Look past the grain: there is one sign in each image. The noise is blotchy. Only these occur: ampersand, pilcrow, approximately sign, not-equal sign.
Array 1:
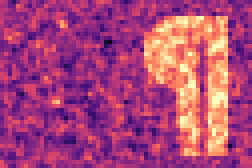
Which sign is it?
pilcrow
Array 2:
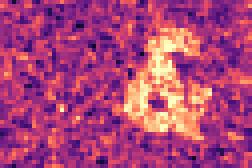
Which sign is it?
ampersand
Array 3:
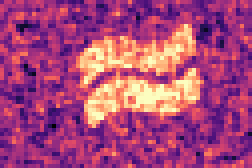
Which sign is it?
approximately sign
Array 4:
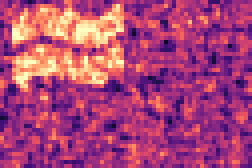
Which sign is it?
approximately sign
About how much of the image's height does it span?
half
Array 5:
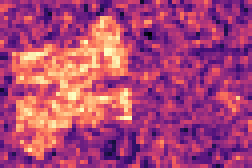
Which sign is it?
not-equal sign
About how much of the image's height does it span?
nearly all
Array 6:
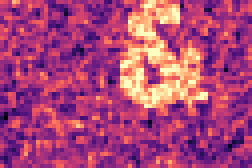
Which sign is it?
ampersand
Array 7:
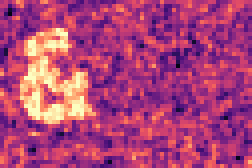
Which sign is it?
ampersand
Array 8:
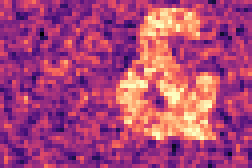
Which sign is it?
ampersand
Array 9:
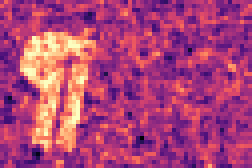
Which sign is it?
pilcrow
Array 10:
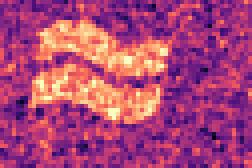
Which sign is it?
approximately sign
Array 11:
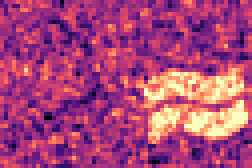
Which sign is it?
approximately sign
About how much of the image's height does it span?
half
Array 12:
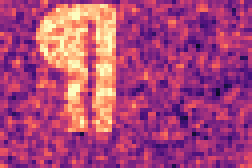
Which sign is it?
pilcrow
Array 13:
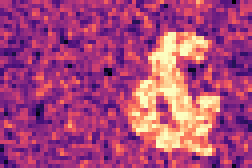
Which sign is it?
ampersand
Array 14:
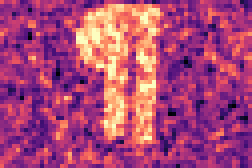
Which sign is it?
pilcrow
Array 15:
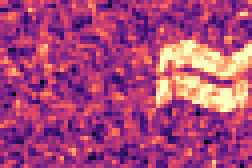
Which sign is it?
approximately sign
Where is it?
middle right
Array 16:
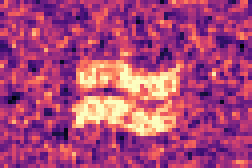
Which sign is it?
approximately sign
